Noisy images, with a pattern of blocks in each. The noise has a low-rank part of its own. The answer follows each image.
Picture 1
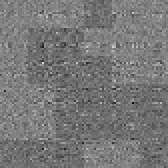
no symmetry
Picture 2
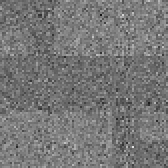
the same after a half turn
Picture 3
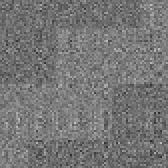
the same after a half turn
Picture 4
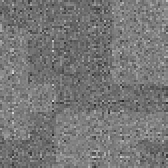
no symmetry
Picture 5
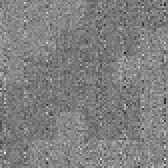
mirrored about the diagonal from the top left
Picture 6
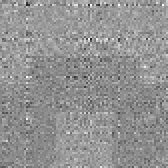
left and right mirror each other
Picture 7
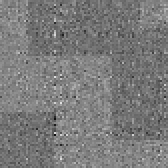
mirrored about the diagonal from the bottom left
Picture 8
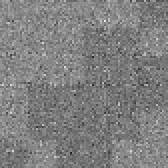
mirrored about the diagonal from the top left
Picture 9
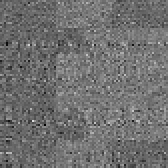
top and bottom mirror each other
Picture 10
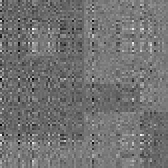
no symmetry
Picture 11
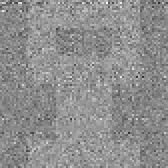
left and right mirror each other
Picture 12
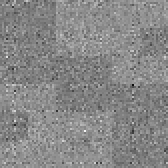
the same after a half turn
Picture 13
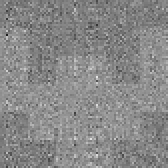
left and right mirror each other
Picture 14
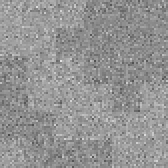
mirrored about the diagonal from the bottom left
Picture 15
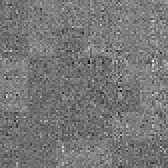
mirrored about the diagonal from the bottom left
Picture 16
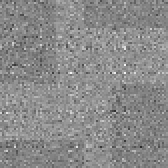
the same after a half turn
